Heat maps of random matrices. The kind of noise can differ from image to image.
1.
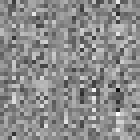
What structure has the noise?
columns of uneven size
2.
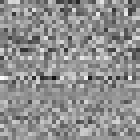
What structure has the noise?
rows of uneven size
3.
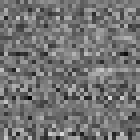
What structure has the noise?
rows of uneven size
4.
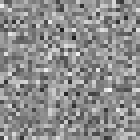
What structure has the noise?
independent entries
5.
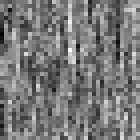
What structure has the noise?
streaked along the columns
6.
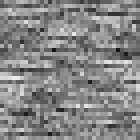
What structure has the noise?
streaked along the rows
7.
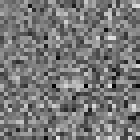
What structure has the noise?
low rank plus noise
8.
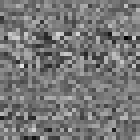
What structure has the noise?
rows of uneven size
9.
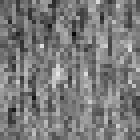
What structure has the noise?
streaked along the columns
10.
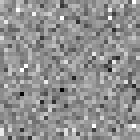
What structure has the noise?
heavy tails
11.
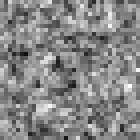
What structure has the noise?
blotchy
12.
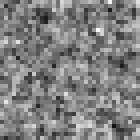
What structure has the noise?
blotchy
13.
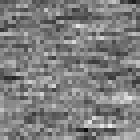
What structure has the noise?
streaked along the rows
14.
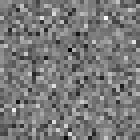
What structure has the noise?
heavy tails
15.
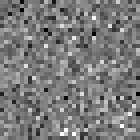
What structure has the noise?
heavy tails
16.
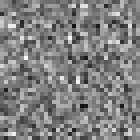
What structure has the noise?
low rank plus noise
